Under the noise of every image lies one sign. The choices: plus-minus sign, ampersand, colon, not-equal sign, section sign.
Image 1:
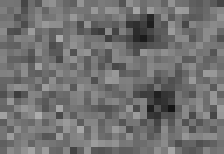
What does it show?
dark colon
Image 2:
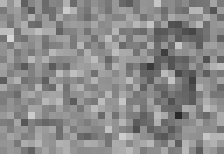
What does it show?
dark section sign
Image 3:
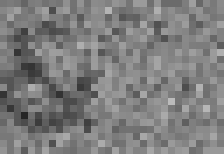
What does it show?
dark ampersand
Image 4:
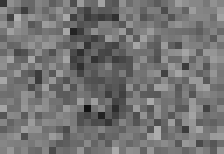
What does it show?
dark section sign
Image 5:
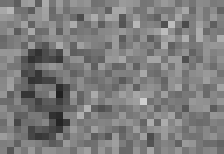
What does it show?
dark section sign
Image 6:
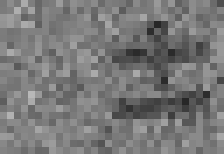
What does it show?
dark plus-minus sign
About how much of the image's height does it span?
two thirds
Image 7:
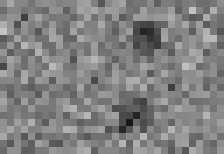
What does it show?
dark colon
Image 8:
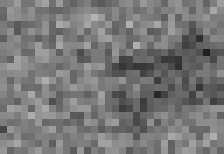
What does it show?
dark not-equal sign
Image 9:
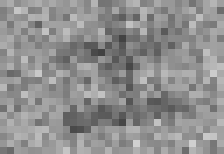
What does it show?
dark plus-minus sign
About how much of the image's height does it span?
nearly all
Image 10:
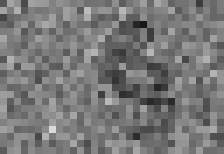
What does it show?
dark section sign
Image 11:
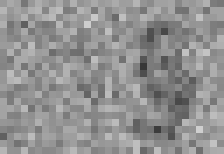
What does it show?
dark section sign
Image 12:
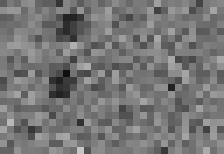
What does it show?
dark colon
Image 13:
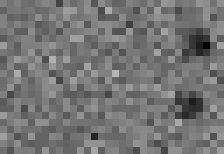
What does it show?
dark colon
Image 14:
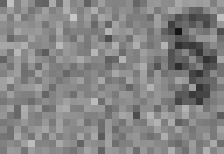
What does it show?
dark section sign
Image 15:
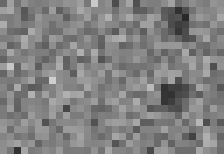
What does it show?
dark colon
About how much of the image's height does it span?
two thirds
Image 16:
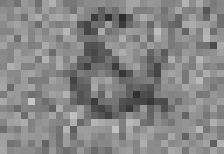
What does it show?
dark ampersand
